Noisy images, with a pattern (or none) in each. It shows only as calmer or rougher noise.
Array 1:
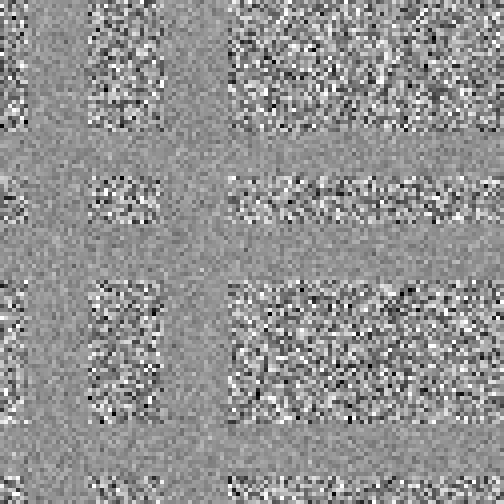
bands of rows crossing bands of columns
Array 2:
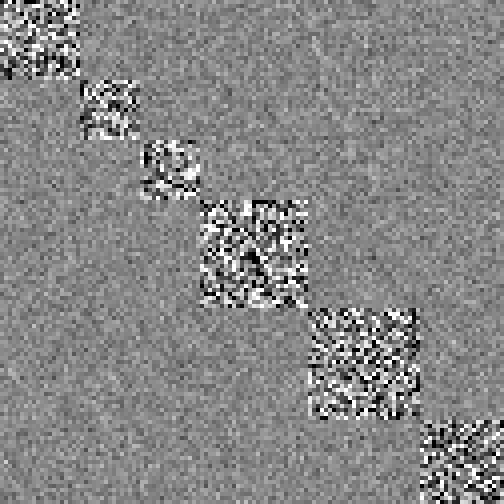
blocks along the diagonal
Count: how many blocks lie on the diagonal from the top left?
6
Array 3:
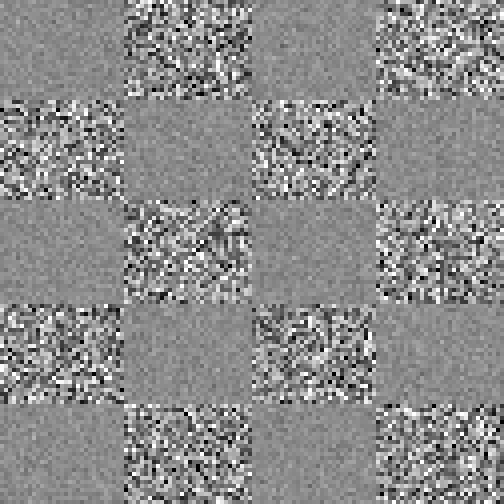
a checkerboard
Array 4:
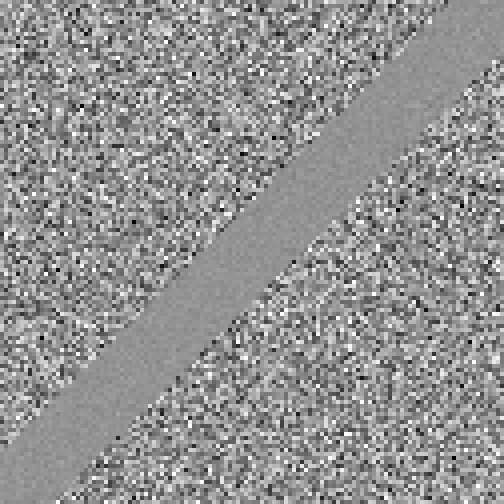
a diagonal band
